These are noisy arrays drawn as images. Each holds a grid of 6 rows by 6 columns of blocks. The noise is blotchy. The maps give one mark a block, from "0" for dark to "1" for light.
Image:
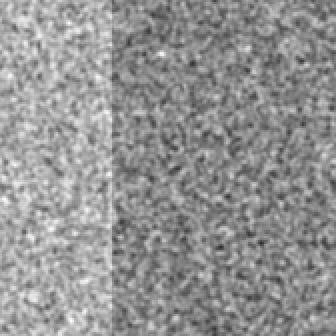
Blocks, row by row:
1 1 0 0 0 0
1 1 0 0 0 0
1 1 0 0 0 0
1 1 0 0 0 0
1 1 0 0 0 0
1 1 0 0 0 0
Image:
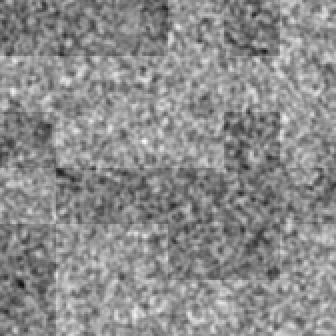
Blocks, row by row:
0 0 0 1 0 1
1 1 1 1 1 1
0 1 1 1 0 1
1 0 0 0 0 0
0 1 1 0 0 1
0 1 1 1 1 1
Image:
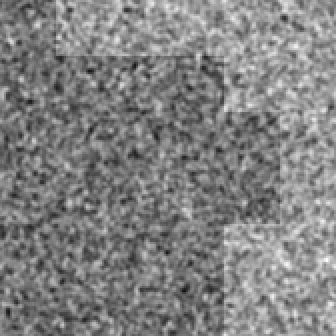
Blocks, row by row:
0 1 1 1 1 1
0 0 0 0 1 1
0 0 0 0 0 1
0 0 0 0 0 1
0 0 0 0 1 1
0 0 0 0 1 1
